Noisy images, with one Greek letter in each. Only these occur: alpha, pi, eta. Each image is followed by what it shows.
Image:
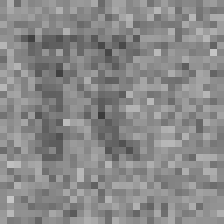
pi
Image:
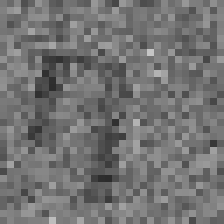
eta
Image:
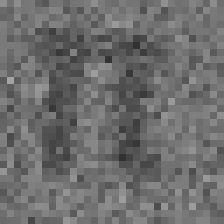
pi
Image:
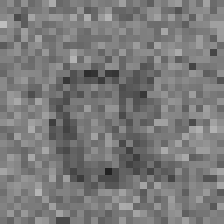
alpha
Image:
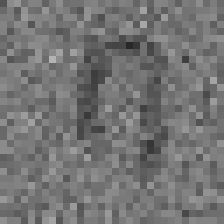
eta
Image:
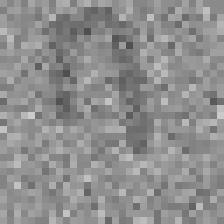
eta
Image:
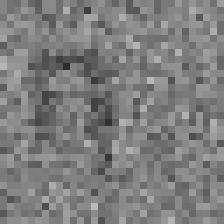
eta
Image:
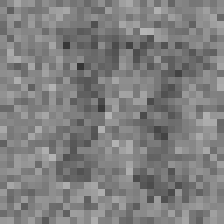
pi
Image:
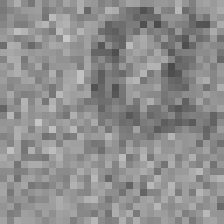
alpha
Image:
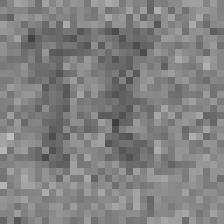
pi
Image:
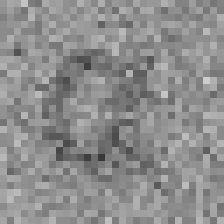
alpha
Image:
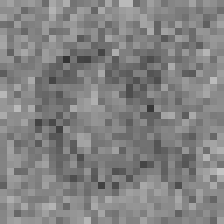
alpha
